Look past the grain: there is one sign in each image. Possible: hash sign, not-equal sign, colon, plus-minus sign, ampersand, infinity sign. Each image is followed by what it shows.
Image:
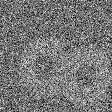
infinity sign
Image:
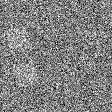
colon
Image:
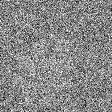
hash sign
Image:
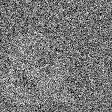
ampersand
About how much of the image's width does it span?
two thirds
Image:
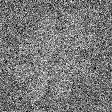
hash sign
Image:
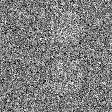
colon
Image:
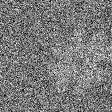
hash sign
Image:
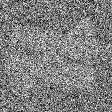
not-equal sign
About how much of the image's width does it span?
nearly all
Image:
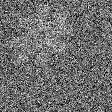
hash sign
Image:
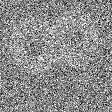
infinity sign
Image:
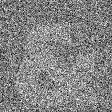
ampersand
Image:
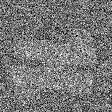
not-equal sign
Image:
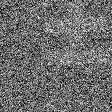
plus-minus sign
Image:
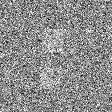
colon
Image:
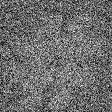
hash sign
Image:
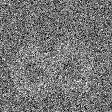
infinity sign
